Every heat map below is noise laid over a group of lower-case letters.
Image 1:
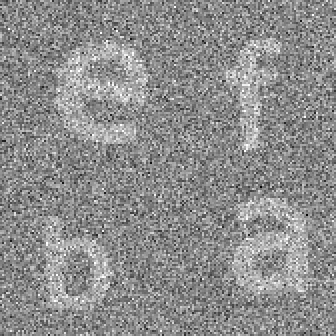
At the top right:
f
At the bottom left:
b
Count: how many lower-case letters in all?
4
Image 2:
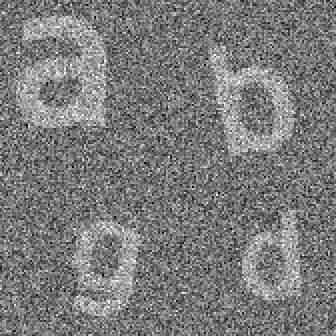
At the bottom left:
g
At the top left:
a
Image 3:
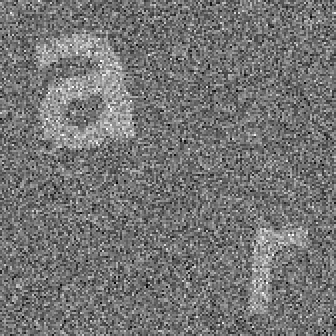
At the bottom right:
r
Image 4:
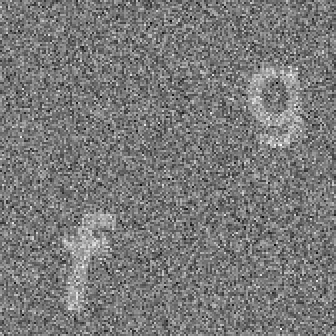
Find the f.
bottom left
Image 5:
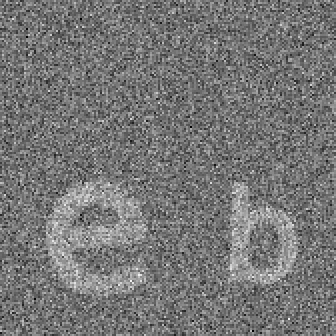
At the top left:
nothing
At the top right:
nothing
